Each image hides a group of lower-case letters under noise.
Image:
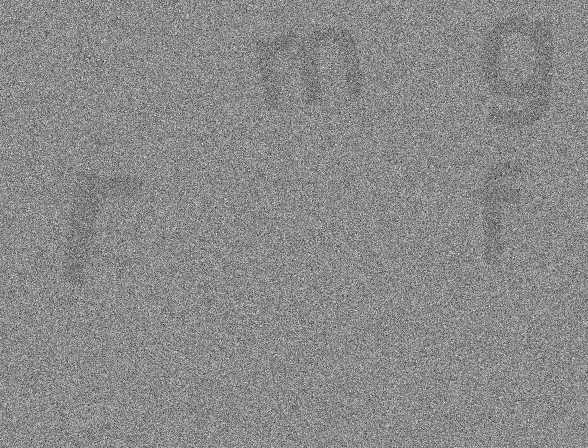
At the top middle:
m
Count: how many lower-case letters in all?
4
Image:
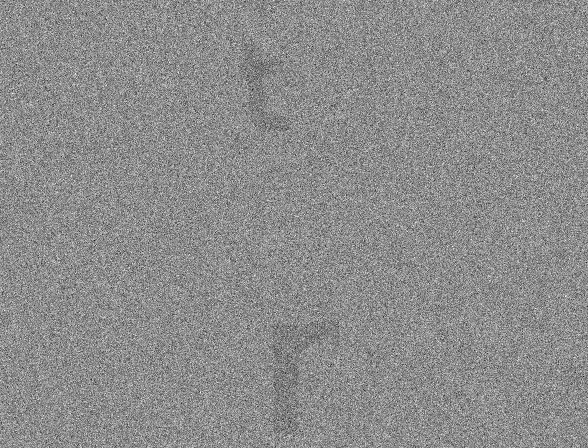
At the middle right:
nothing
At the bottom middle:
r
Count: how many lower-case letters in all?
2
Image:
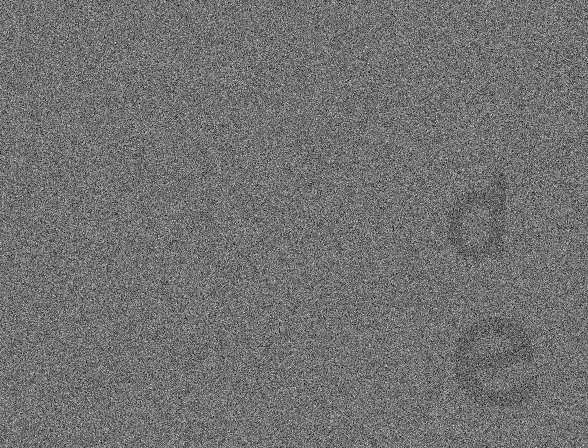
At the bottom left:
nothing
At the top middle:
nothing
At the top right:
nothing
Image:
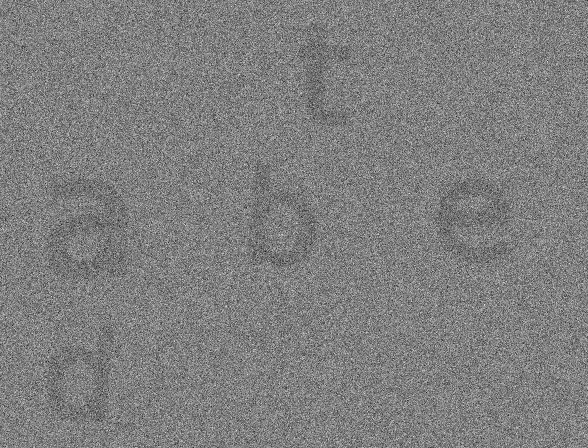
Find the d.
bottom left
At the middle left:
a
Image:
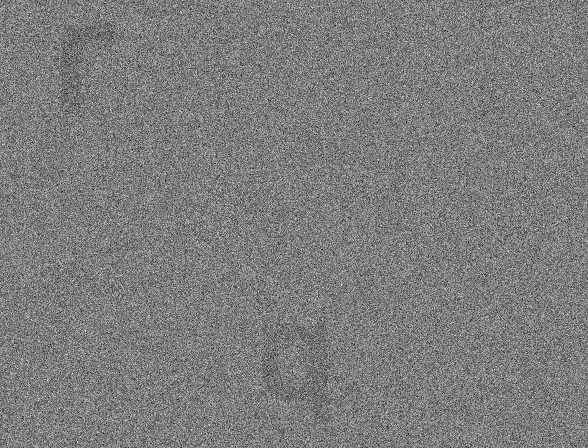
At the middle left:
nothing
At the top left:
r
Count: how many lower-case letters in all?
2
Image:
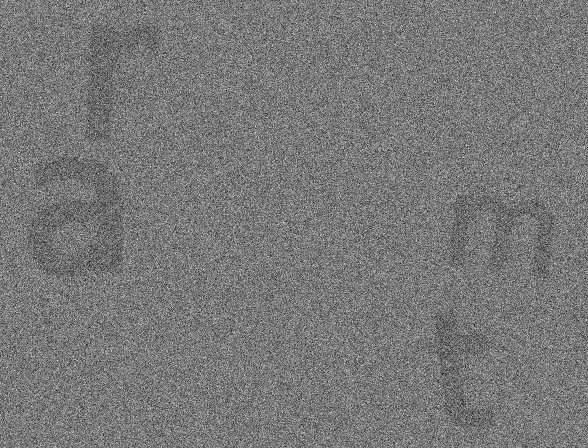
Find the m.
middle right
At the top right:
nothing
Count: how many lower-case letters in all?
4
